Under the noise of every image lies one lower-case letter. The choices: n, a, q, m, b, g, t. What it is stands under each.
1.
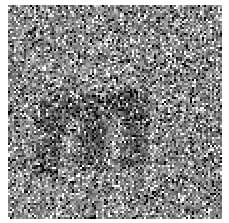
dark m
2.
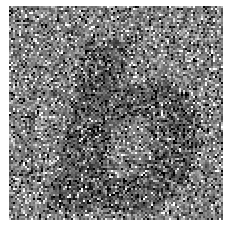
dark b
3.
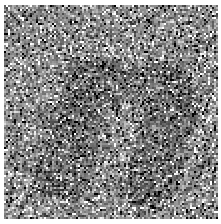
dark n
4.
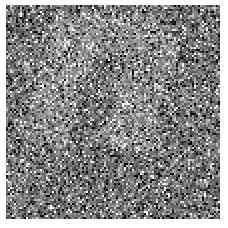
light n
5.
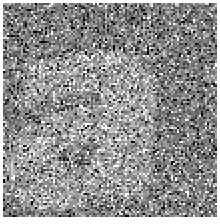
light a
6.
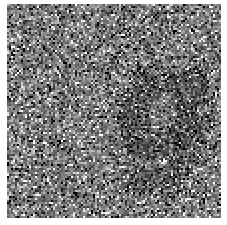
dark g
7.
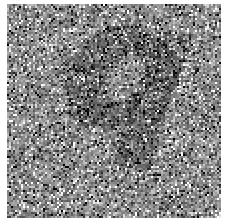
dark q
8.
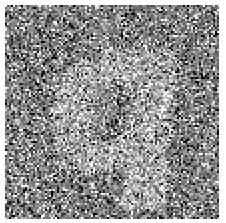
light q
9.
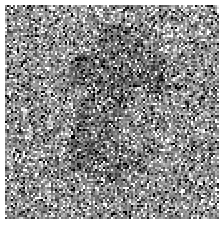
dark t
